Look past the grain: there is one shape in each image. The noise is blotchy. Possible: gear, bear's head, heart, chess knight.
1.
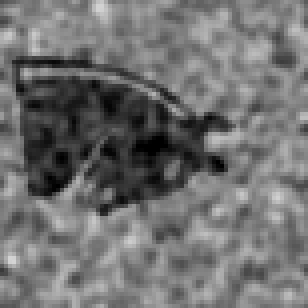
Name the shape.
chess knight
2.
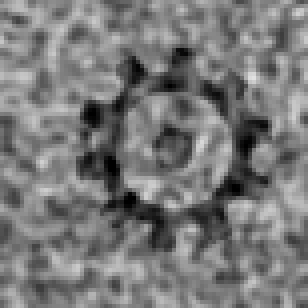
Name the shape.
gear
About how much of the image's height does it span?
two thirds
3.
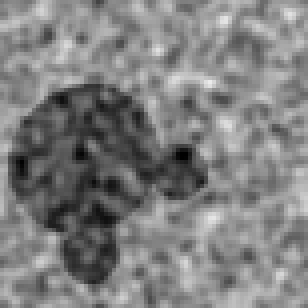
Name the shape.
bear's head
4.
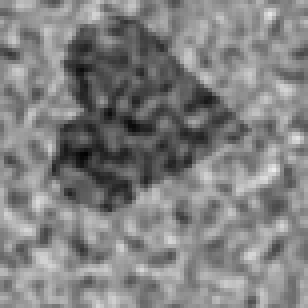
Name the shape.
heart
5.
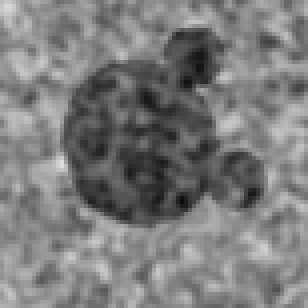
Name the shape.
bear's head
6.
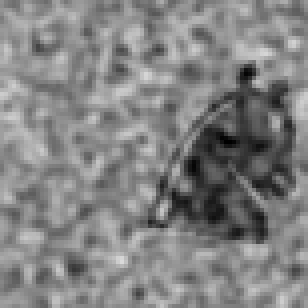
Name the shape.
chess knight
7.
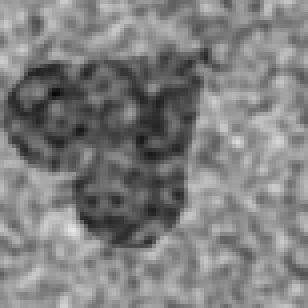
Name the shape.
heart
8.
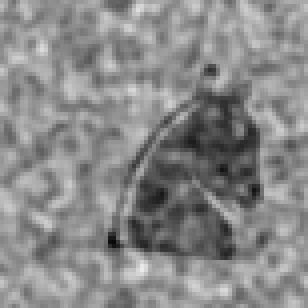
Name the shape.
chess knight
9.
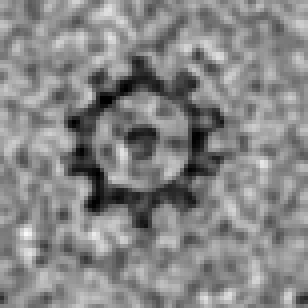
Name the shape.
gear
